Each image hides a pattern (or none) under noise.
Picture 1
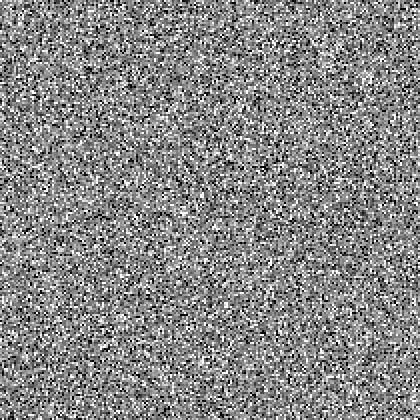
only noise
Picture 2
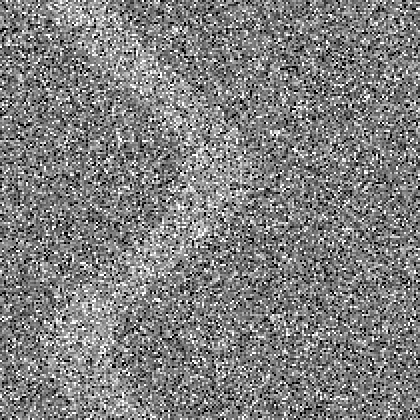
a wavy band
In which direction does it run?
top to bottom
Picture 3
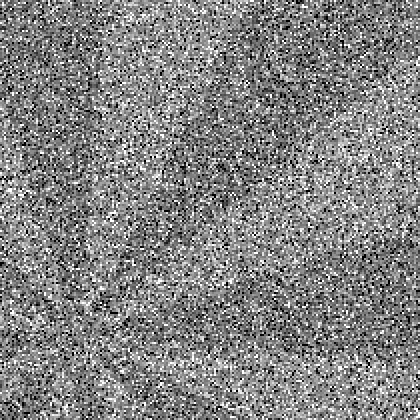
spokes from one point
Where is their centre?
bottom left
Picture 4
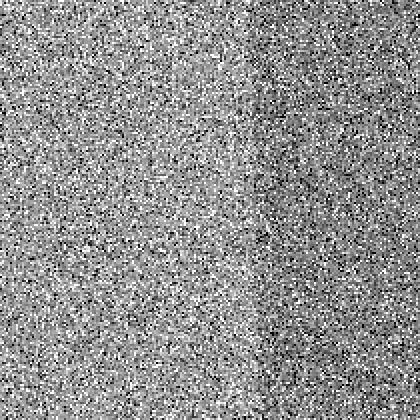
a sharp edge
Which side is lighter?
left
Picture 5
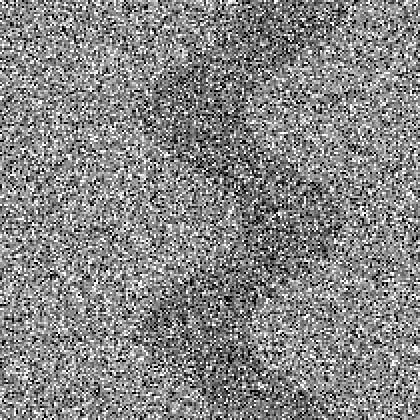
a wavy band
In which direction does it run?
top to bottom
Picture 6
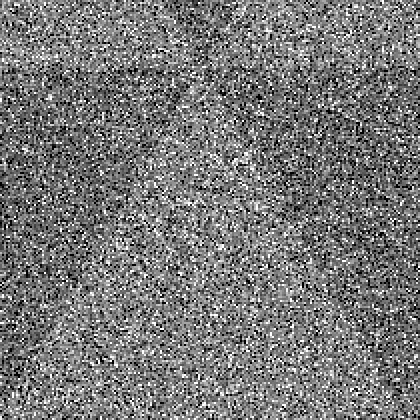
spokes from one point
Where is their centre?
top middle
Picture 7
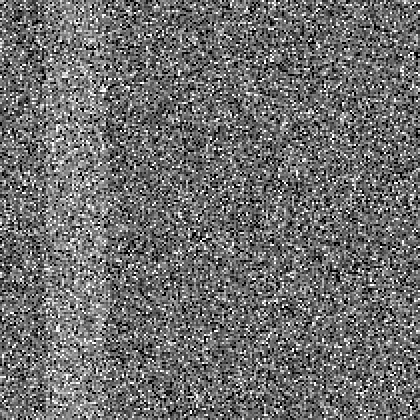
one vertical stripe
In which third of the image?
left
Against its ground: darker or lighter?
lighter
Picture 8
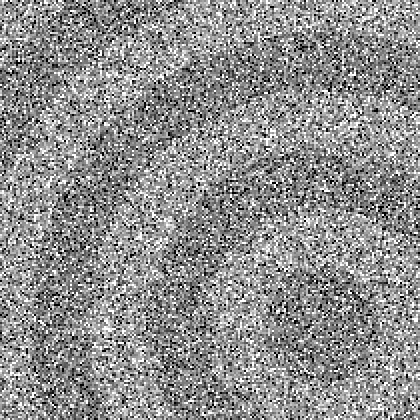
rings round one point
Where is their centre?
bottom right
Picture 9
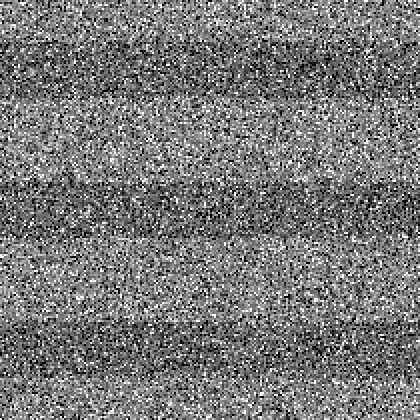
horizontal stripes
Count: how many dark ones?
3
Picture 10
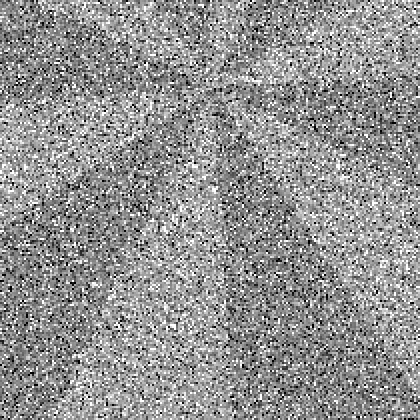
spokes from one point
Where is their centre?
top middle
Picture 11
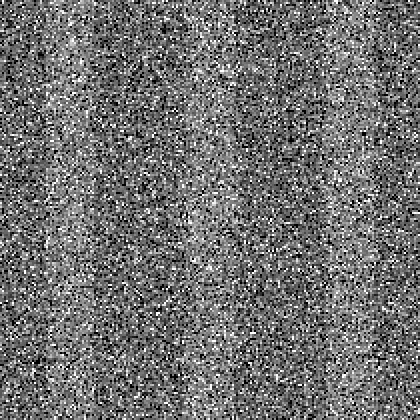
vertical stripes
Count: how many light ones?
3
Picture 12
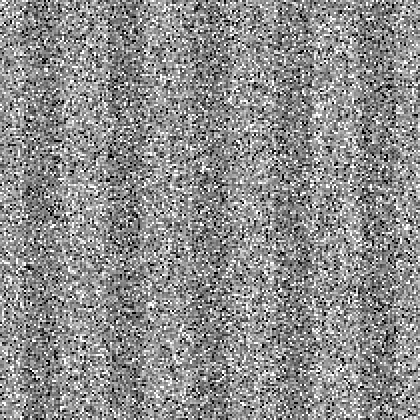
vertical stripes
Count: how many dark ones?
5
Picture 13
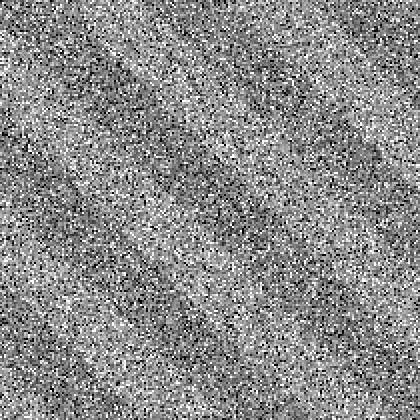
diagonal stripes
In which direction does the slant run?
top left to bottom right
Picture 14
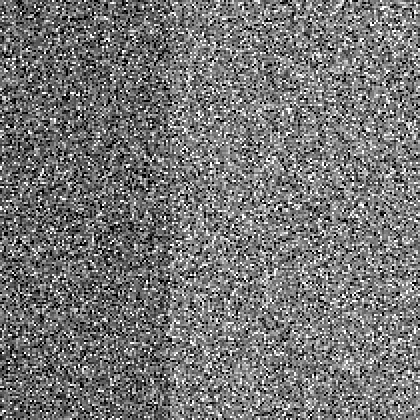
a sharp edge
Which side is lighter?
right
